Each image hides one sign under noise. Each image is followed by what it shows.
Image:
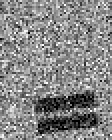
equals sign
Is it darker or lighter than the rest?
darker
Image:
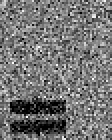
equals sign
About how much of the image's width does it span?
half
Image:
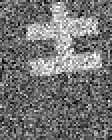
plus-minus sign
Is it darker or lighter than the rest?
lighter
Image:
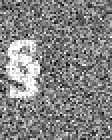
section sign
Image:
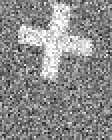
plus sign
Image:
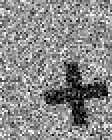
plus sign
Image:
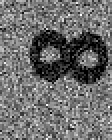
infinity sign
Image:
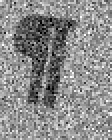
pilcrow
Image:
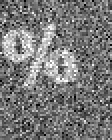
percent sign
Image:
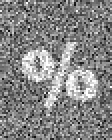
percent sign
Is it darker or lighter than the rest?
lighter
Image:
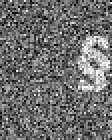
section sign
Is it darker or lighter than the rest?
lighter
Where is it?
middle right
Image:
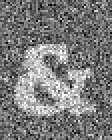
ampersand
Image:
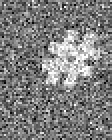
hash sign
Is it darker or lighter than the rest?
lighter
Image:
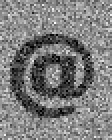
at sign
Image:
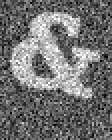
ampersand
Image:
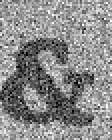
ampersand
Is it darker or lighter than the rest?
darker
